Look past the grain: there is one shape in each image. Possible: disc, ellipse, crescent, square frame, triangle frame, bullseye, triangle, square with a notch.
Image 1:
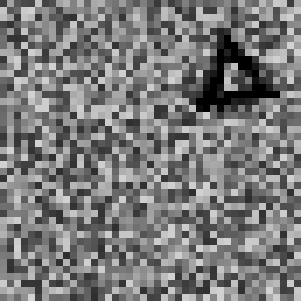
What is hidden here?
dark triangle frame, top right
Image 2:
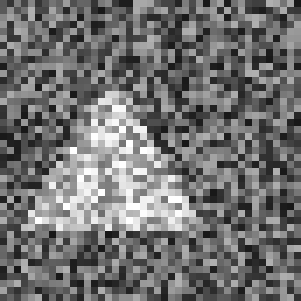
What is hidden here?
light triangle
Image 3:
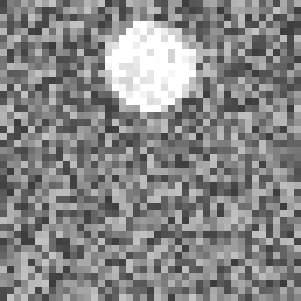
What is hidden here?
light disc, top middle
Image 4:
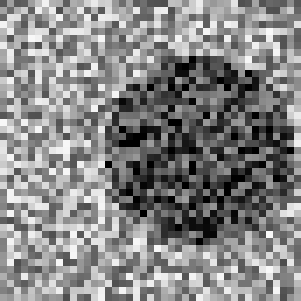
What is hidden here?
dark disc
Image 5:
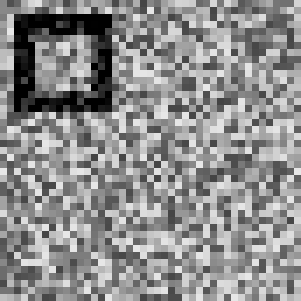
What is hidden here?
dark square frame, top left
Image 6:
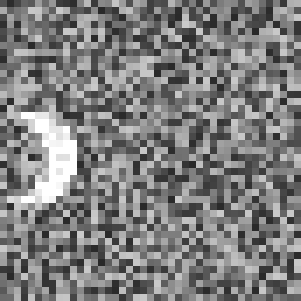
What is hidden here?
light crescent, middle left
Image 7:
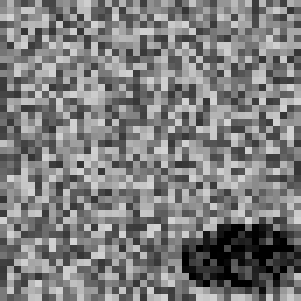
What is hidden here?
dark ellipse, bottom right
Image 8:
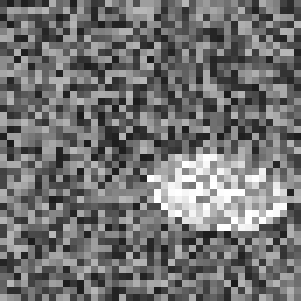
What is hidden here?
light ellipse
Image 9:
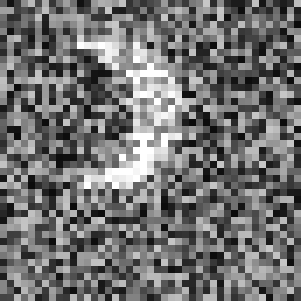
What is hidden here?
light crescent
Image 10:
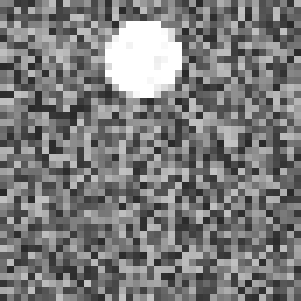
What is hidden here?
light disc, top middle
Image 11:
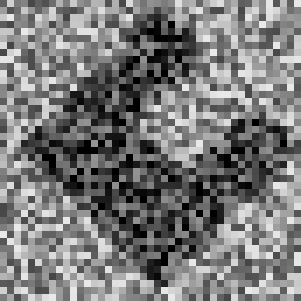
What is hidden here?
dark square with a notch
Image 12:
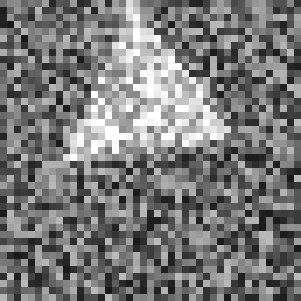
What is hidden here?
light triangle
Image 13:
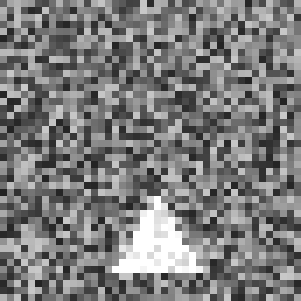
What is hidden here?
light triangle, bottom middle
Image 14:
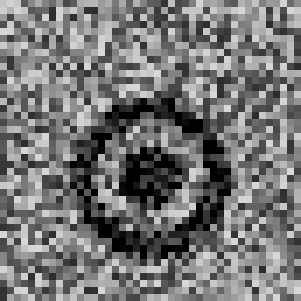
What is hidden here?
dark bullseye
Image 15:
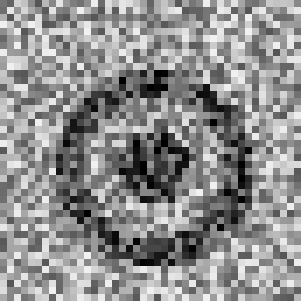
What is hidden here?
dark bullseye
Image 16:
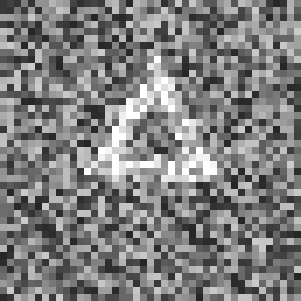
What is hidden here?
light triangle frame
